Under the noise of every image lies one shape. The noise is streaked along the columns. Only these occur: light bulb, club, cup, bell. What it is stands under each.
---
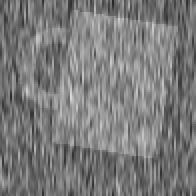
cup
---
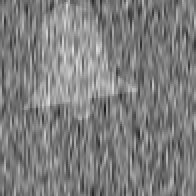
bell
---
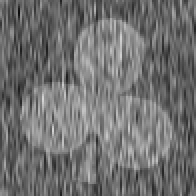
club
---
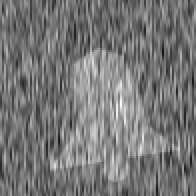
bell
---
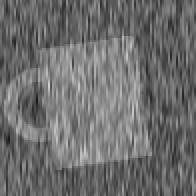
cup
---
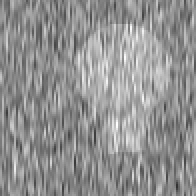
light bulb
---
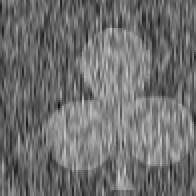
club
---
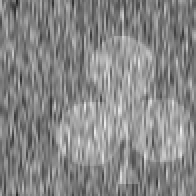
club
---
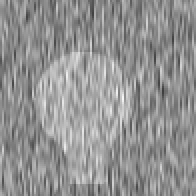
light bulb
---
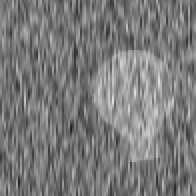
light bulb
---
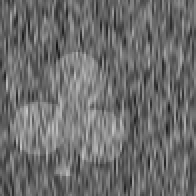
club
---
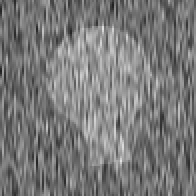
light bulb
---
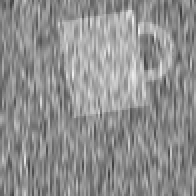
cup
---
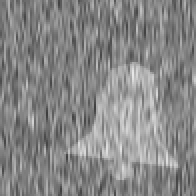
bell
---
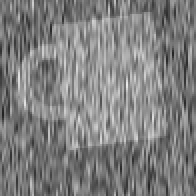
cup
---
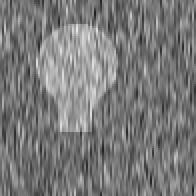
light bulb
